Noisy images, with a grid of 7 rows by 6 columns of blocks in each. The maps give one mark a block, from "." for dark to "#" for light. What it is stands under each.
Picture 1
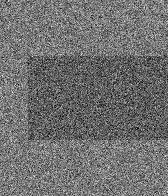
# # # # # #
# # # # # #
# . . . . .
# . . . . .
# . . . . .
# # # # # #
# # # # # #
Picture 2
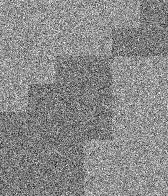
# # # # # .
# # # # . .
# # . . # #
# . . . # #
. . . . # #
. . . # # #
. . . # # #
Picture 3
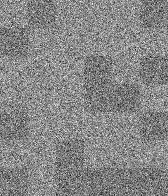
# . # # # .
. # # # # #
# # # . # .
# # # . . #
. # # # # .
# # . # # #
. # . . . .
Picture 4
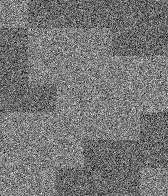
# . . . . .
. # # # . .
. # # # # #
. . # # # #
# # # # # .
# # # . . .
# # . . . #
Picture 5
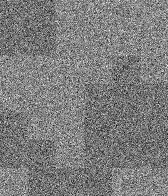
. . # # # #
. . # # # #
# # # # . #
# # # . . .
. # # . . .
. . # . . .
# . . . # #
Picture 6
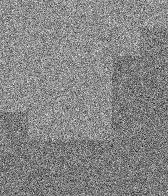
# # # # # #
# # # # # .
# # # # . .
# # # # . .
. # # # . .
. . . . . .
. . . . . .
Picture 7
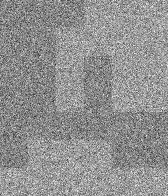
. . . # # #
. . # # # #
. . # . # #
. . # . # #
. . . . . .
. # # # . .
# # # # # #
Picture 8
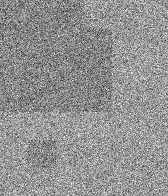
. . . # # #
. . . . # #
. . . . # #
. . . . # #
# # # # # #
# . # # # #
# # # # # #
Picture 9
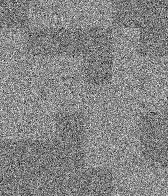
. # # # . .
# . . . # .
# # # . # #
# # # # # #
# # . # # .
. . . # # .
. . . . # #
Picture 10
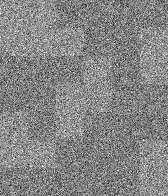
# # . . . .
# # # . . #
. . . # . #
. . # # . .
# . # . . .
# # . . . #
. . . . . #
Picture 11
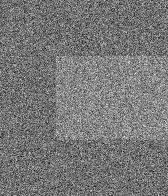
. . . . . .
. . . . . .
. . # # # #
. . # # # #
. . # # # #
. . . . . .
. . . . . .
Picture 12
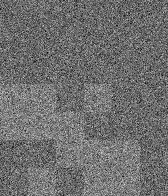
. . . . . .
. . . . . .
. . . . . .
# # . # . .
# # # . . .
. . # # # .
. # . # # .
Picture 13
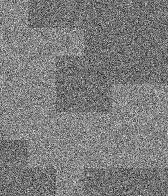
# . . . . .
# # # . . .
# # . . . .
# # . . # #
# # # # # #
. # # # # #
. . # . . .
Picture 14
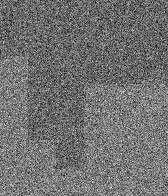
. . . . . .
. . . . . .
# . . . . .
# . . # # #
# . . # # #
# # . # # #
# # # # # #
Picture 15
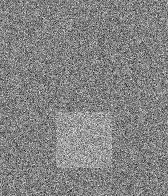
. . . . . .
. . . . . .
. . . . . .
. . . . . .
. . # # . .
. . # # . .
. . . . . .
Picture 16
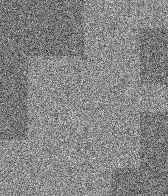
. . . # # #
. . . # # .
. # # # # .
. # # # # #
. # # # # .
# # # # # .
# # # # . .
